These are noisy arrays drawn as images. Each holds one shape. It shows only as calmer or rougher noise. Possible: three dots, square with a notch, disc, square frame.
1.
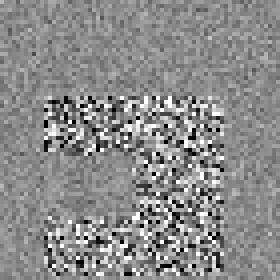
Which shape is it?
square with a notch
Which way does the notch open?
left
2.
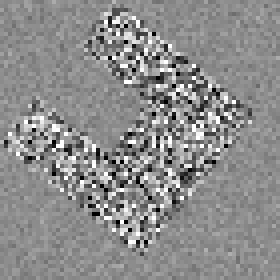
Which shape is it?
square with a notch
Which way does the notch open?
up and left
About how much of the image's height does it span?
nearly all
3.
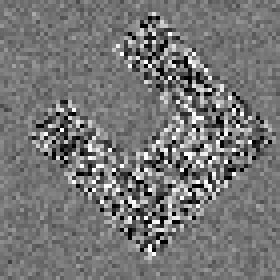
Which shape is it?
square with a notch
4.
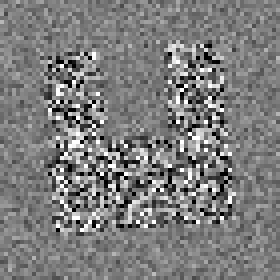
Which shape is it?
square with a notch
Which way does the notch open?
up
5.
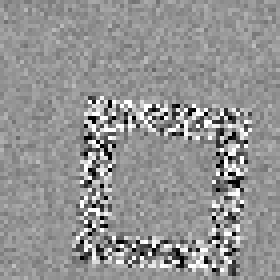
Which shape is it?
square frame
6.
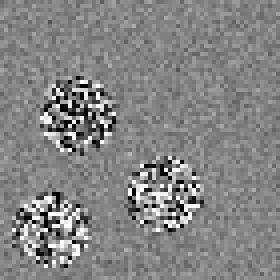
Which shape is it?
three dots
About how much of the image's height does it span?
two thirds
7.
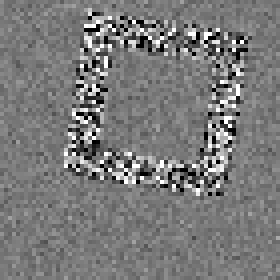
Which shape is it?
square frame
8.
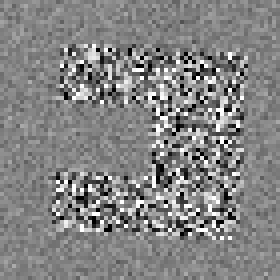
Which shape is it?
square with a notch
